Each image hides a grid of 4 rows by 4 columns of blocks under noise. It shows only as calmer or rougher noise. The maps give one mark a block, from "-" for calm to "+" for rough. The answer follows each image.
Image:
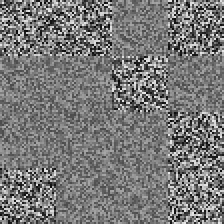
++-+
--+-
---+
+--+
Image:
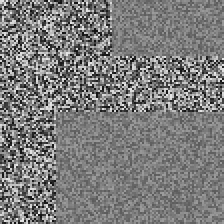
++--
++++
+---
+---
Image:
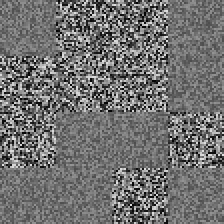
-++-
+++-
+--+
--+-
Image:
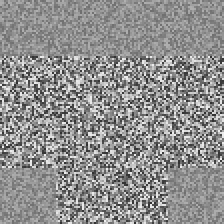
----
++++
++++
-++-
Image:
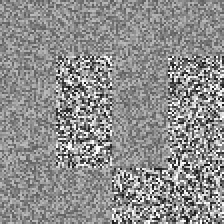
----
-+-+
-+-+
--++
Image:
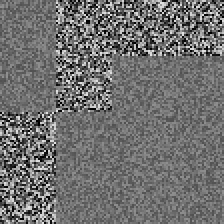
-+++
-+--
+---
+---
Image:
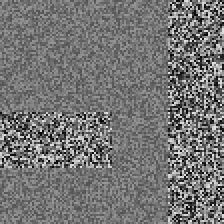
---+
---+
++-+
---+
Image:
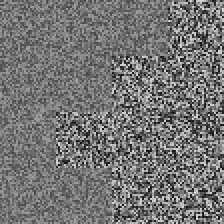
---+
--++
-+++
--++
